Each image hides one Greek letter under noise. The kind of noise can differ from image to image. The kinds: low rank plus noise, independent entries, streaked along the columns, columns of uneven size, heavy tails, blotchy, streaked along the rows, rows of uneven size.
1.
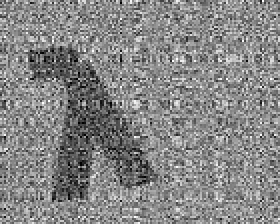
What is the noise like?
low rank plus noise
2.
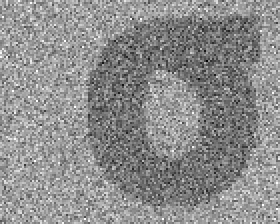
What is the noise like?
independent entries
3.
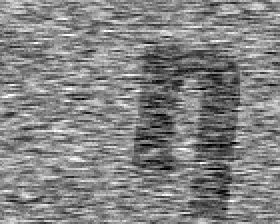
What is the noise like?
streaked along the rows
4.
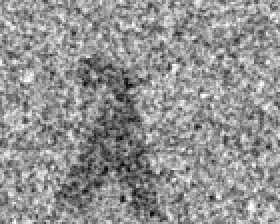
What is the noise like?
blotchy
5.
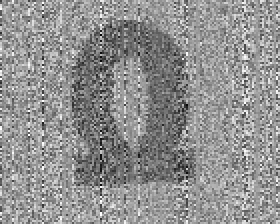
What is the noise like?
columns of uneven size
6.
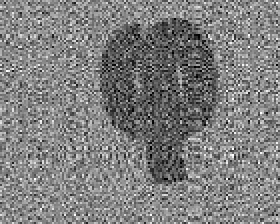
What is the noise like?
low rank plus noise
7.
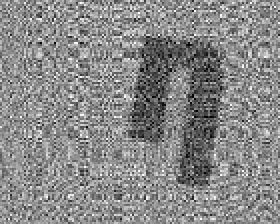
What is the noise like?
low rank plus noise
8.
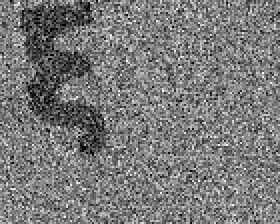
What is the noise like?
independent entries
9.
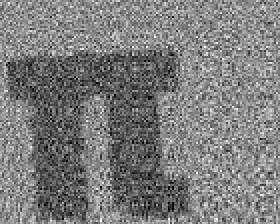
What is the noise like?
low rank plus noise
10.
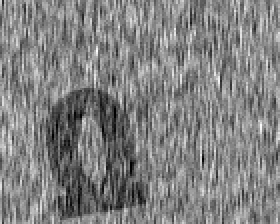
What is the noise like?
streaked along the columns
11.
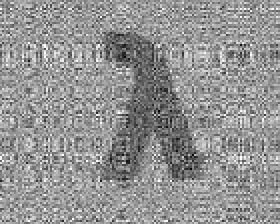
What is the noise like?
low rank plus noise
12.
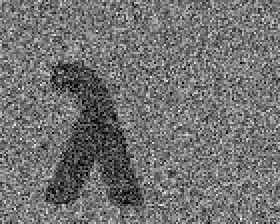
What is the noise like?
independent entries
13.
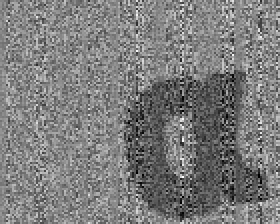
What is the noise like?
columns of uneven size
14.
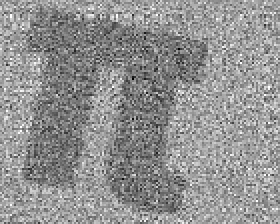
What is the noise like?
low rank plus noise
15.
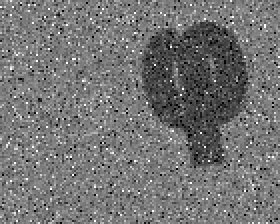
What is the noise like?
heavy tails
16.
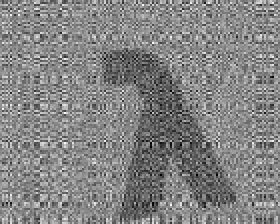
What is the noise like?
low rank plus noise
